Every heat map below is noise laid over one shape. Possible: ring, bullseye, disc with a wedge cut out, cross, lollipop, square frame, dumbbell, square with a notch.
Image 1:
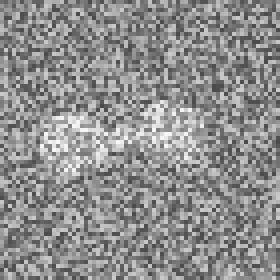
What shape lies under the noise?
dumbbell
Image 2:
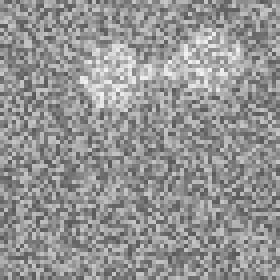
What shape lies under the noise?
dumbbell
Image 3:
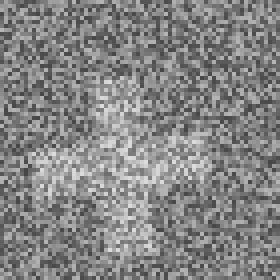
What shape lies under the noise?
cross
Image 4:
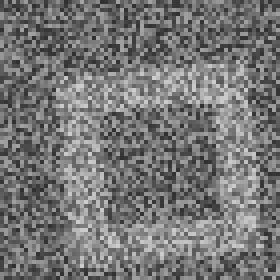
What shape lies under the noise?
square frame
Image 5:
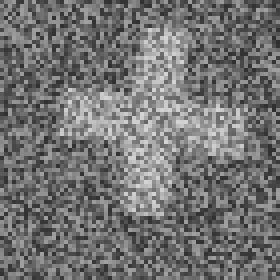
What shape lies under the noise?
cross
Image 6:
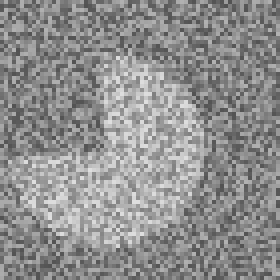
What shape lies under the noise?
disc with a wedge cut out
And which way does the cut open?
up and left
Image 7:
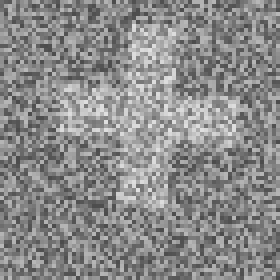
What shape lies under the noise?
cross
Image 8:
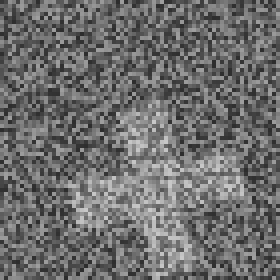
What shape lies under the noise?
cross
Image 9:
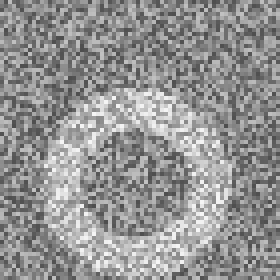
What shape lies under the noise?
ring
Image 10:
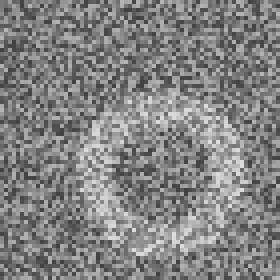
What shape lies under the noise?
ring
